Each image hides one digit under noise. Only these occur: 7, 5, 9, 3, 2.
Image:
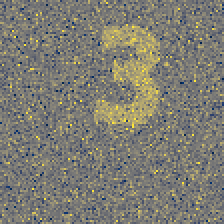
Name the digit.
3
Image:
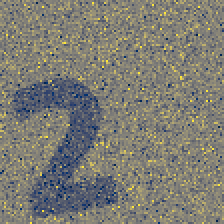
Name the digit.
2
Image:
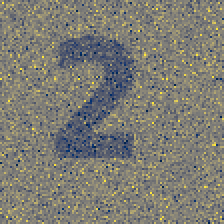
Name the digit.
2
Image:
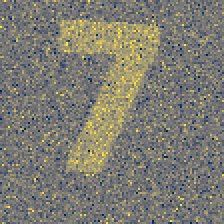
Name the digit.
7
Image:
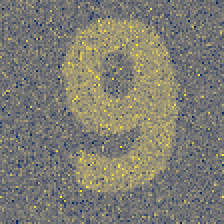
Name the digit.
9
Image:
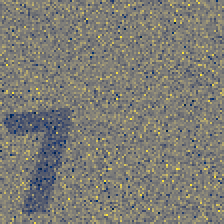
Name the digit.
7
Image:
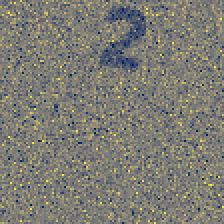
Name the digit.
2
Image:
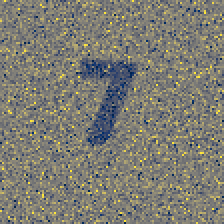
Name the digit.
7
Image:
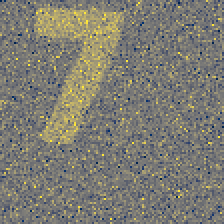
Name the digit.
7
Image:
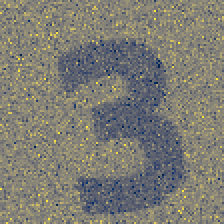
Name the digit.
3
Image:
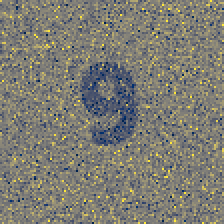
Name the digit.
9
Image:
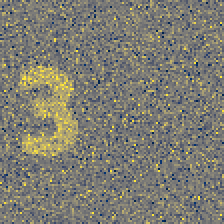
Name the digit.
3
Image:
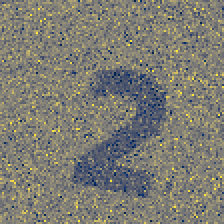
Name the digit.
2
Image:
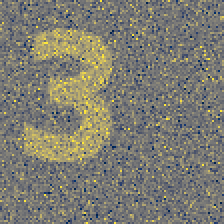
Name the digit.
3
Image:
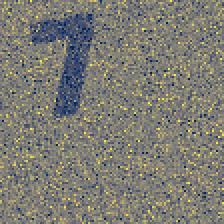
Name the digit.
7
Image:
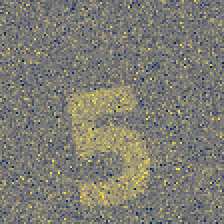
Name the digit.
5
